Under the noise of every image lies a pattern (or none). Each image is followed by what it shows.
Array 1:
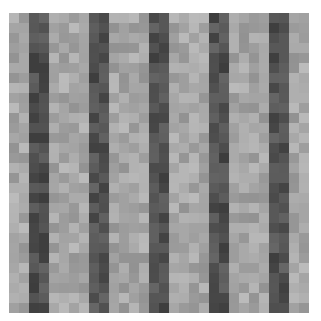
vertical stripes
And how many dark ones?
5
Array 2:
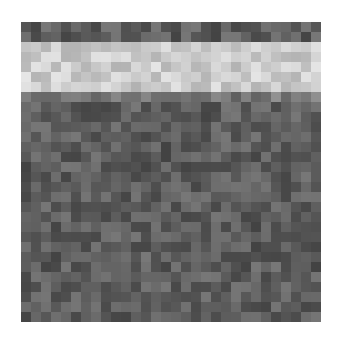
one horizontal stripe
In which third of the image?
top
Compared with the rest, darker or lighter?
lighter
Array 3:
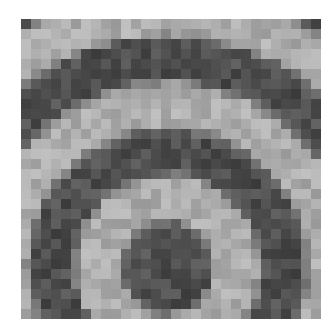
rings round one point
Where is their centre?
bottom middle
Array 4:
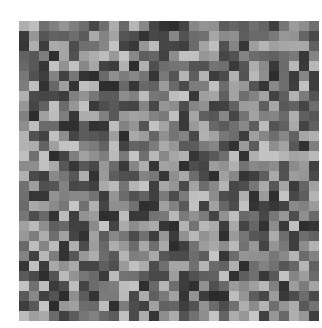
only noise
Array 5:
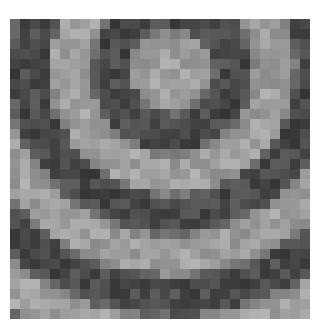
rings round one point
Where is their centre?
top middle
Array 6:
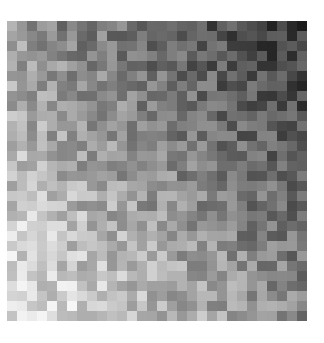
a smooth slope
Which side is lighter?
bottom left
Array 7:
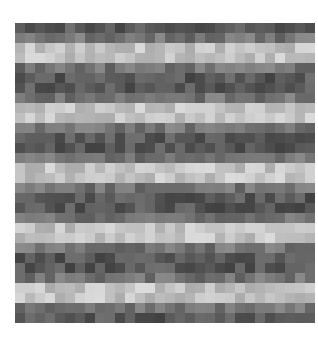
horizontal stripes
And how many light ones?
5
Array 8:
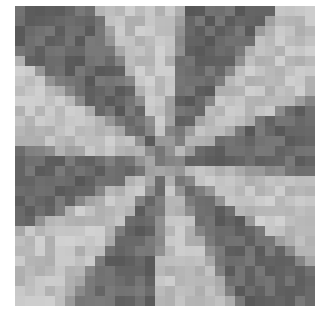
spokes from one point
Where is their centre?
centre
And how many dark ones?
6
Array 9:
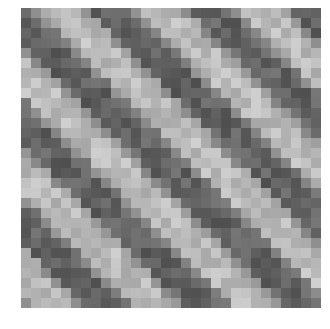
diagonal stripes
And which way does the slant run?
top left to bottom right
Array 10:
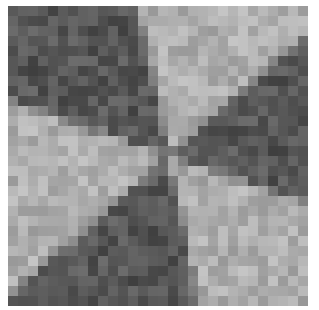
spokes from one point
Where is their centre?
centre
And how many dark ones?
3
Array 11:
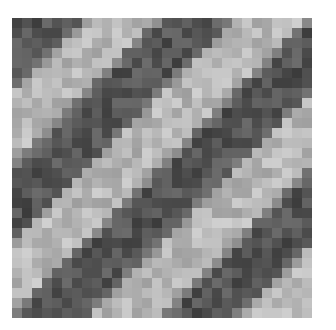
diagonal stripes
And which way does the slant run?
bottom left to top right
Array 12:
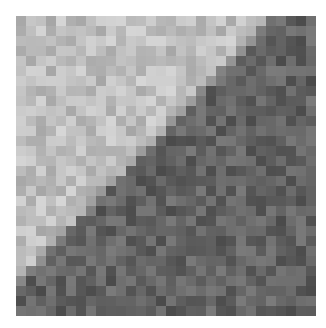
a sharp edge
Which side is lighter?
top left
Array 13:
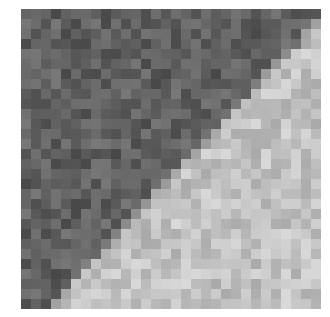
a sharp edge
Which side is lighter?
bottom right
